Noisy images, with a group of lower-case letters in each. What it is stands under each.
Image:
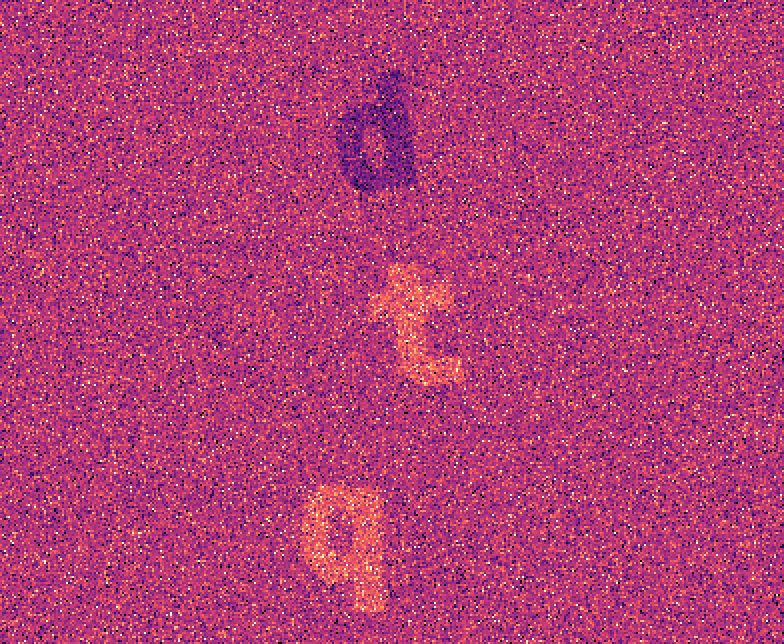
top middle: dark d; centre: light t; bottom middle: light q
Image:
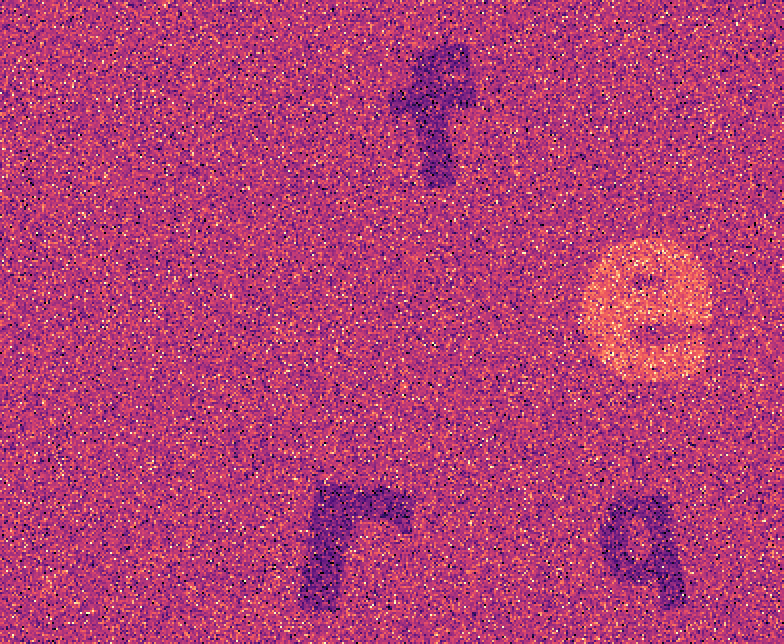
top middle: dark f; middle right: light e; bottom middle: dark r; bottom right: dark q
